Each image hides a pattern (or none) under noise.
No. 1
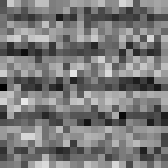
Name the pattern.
horizontal stripes
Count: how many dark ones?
5
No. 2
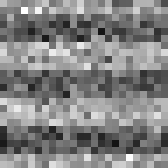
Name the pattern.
horizontal stripes
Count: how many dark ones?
3
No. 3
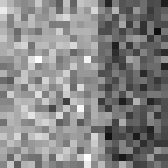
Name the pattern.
a sharp edge
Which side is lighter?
left
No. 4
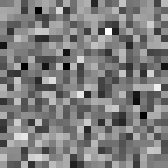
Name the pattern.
only noise
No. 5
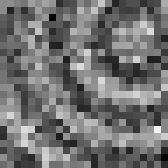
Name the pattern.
rings round one point
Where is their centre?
top right
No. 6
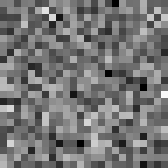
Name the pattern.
only noise
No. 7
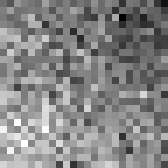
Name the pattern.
a smooth slope
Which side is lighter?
bottom left
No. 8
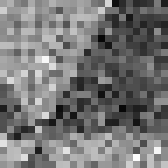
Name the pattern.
spokes from one point
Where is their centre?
bottom left
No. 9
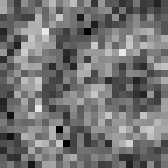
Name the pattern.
rings round one point
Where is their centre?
middle right
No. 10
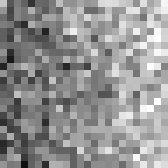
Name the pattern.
a smooth slope
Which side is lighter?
right
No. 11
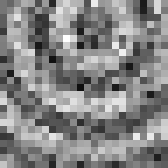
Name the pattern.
rings round one point
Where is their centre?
top middle
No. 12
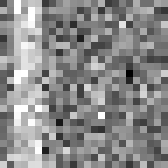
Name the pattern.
one vertical stripe
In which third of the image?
left
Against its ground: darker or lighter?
lighter
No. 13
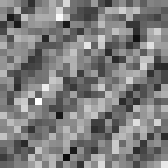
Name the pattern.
diagonal stripes
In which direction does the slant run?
bottom left to top right
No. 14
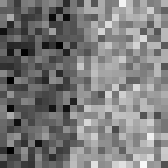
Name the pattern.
a sharp edge
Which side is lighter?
right
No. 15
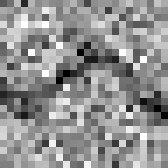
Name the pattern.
a wavy band
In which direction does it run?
left to right
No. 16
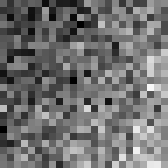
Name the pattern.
a smooth slope
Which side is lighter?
bottom right
